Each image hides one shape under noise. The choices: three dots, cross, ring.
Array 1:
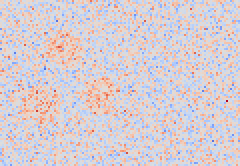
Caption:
red three dots
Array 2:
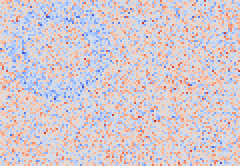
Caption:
blue ring
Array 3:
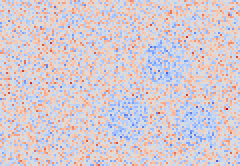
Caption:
blue three dots
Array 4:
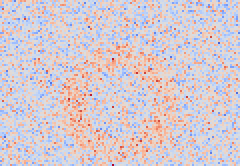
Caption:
red ring
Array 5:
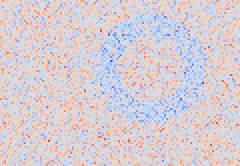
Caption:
blue ring
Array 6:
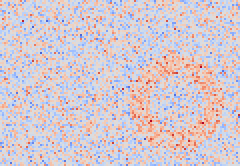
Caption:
red ring
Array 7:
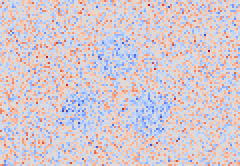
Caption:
blue three dots
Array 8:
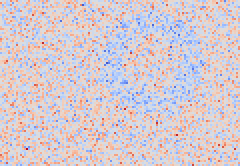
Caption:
blue ring
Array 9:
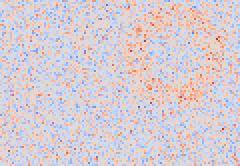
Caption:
red ring
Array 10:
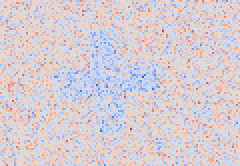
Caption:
blue cross
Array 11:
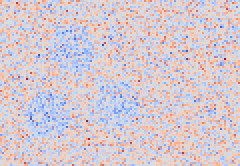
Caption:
blue three dots
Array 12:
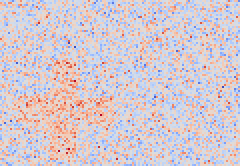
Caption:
red cross
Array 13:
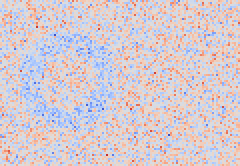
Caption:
blue ring
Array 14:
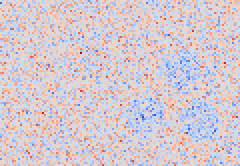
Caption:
blue three dots
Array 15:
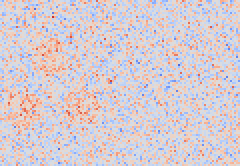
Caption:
red three dots
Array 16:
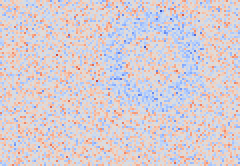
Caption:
blue ring
